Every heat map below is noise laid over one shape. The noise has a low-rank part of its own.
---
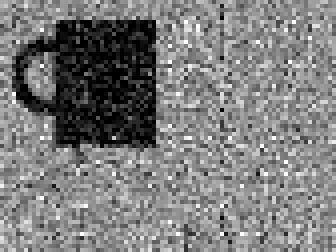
cup
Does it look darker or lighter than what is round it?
darker
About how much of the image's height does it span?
half
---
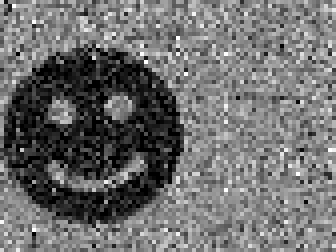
smiling face
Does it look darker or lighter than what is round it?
darker
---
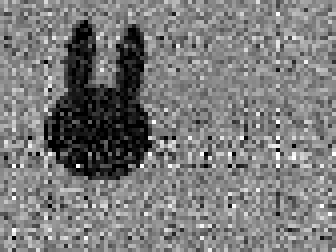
rabbit's head
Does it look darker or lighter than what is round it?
darker
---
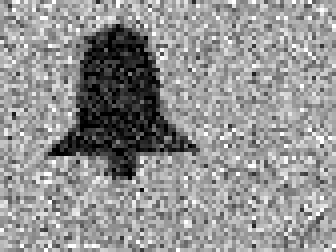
bell
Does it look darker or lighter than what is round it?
darker
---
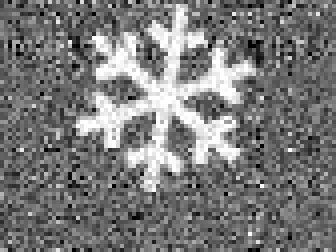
snowflake
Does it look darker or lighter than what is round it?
lighter
